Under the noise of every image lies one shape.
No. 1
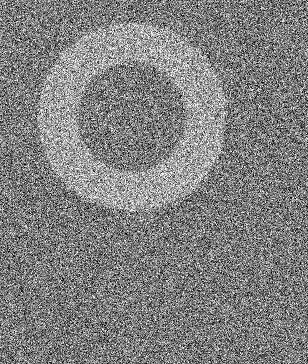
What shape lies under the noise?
ring
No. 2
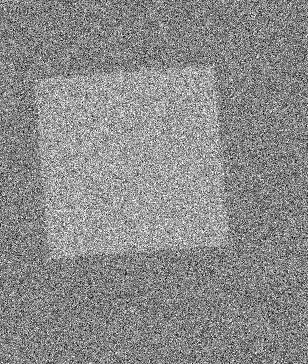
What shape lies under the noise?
square
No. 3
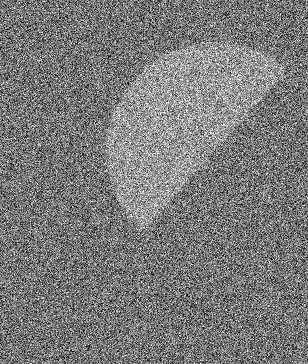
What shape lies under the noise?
half disc
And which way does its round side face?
up and left
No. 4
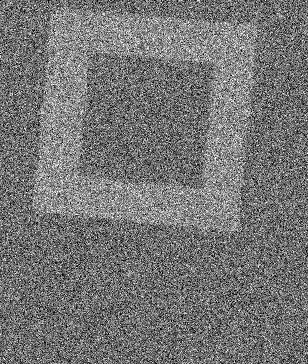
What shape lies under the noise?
square frame
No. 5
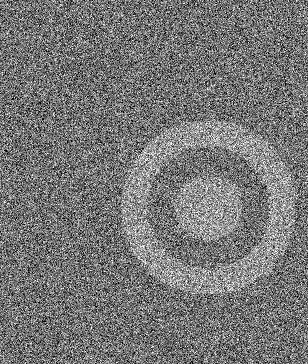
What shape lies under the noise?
bullseye
